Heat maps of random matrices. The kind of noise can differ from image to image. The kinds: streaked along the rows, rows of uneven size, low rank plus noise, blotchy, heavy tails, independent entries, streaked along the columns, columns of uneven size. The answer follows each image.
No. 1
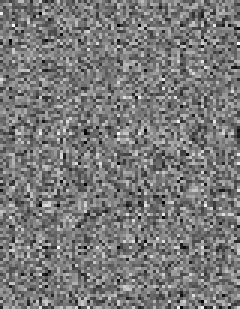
low rank plus noise
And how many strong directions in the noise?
two
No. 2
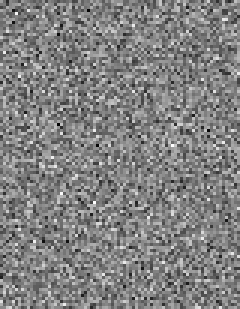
independent entries
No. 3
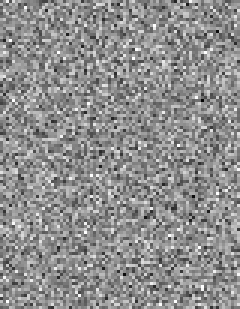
independent entries
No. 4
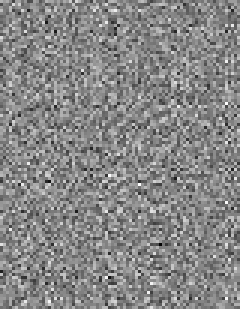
low rank plus noise
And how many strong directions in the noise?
two
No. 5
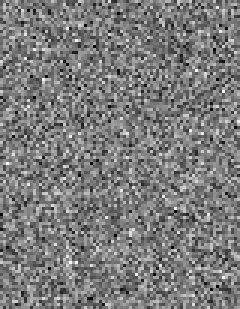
independent entries
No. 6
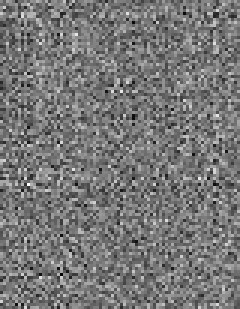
low rank plus noise
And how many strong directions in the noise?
one
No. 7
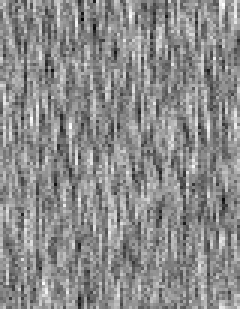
streaked along the columns
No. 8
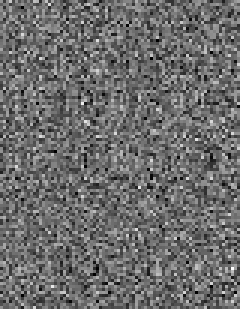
low rank plus noise
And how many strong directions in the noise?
five to eight
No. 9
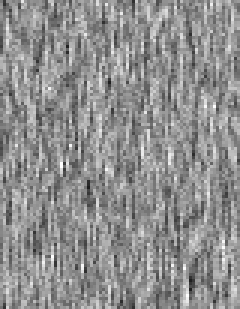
streaked along the columns
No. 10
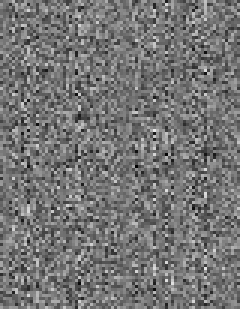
columns of uneven size
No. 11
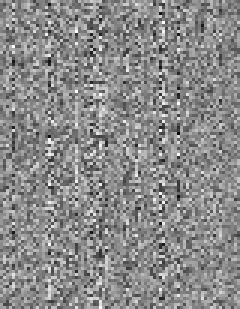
columns of uneven size
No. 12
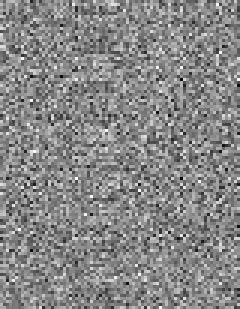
low rank plus noise
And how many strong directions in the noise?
three or four
